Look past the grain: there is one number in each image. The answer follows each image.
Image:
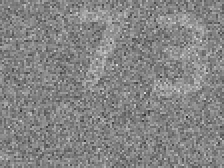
73
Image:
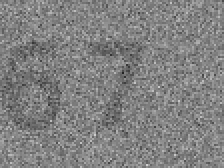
67
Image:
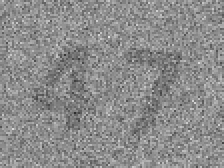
47
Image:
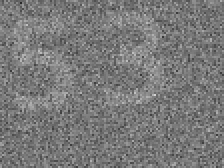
53
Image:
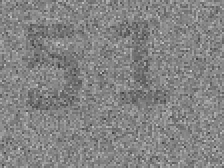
51
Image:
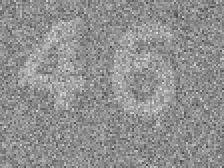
46
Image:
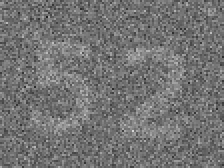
52
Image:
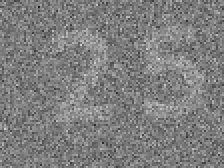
25
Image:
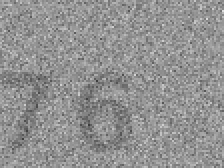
76
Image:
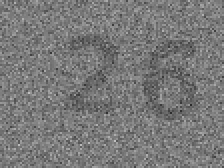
26
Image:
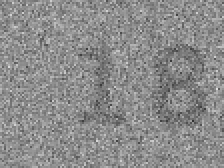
18
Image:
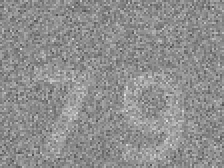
79
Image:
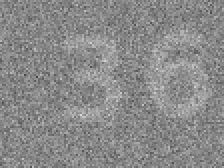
36
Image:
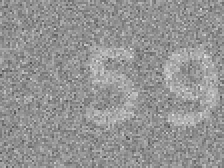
59
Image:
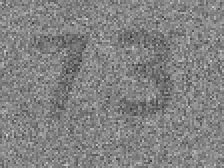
73
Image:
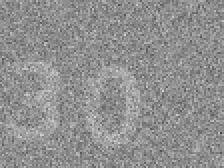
30
